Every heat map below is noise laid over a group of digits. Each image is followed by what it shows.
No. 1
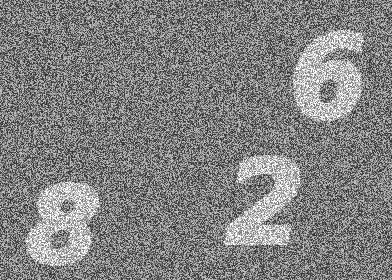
top right: light 6; bottom left: light 8; bottom right: light 2
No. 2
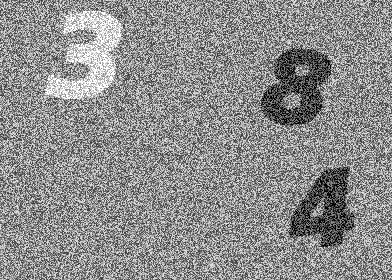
top left: light 3; top right: dark 8; bottom right: dark 4
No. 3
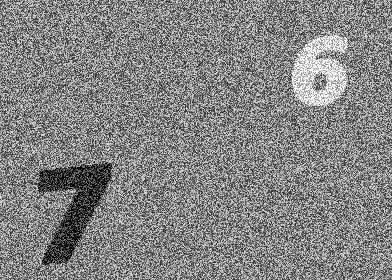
top right: light 6; bottom left: dark 7
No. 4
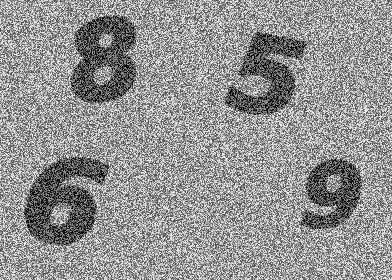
top left: dark 8; top right: dark 5; bottom left: dark 6; bottom right: dark 9
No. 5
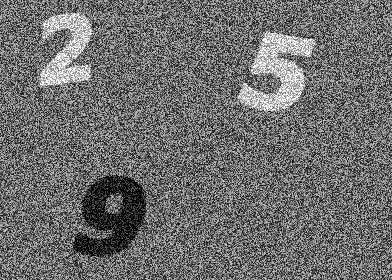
top left: light 2; top right: light 5; bottom left: dark 9
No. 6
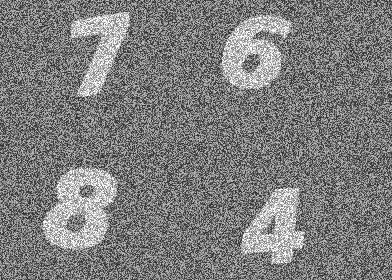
top left: light 7; top right: light 6; bottom left: light 8; bottom right: light 4
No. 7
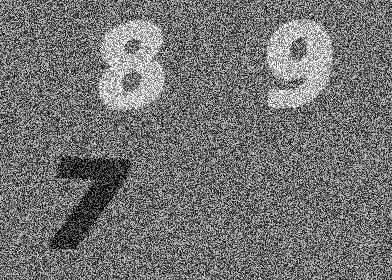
top left: light 8; top right: light 9; bottom left: dark 7
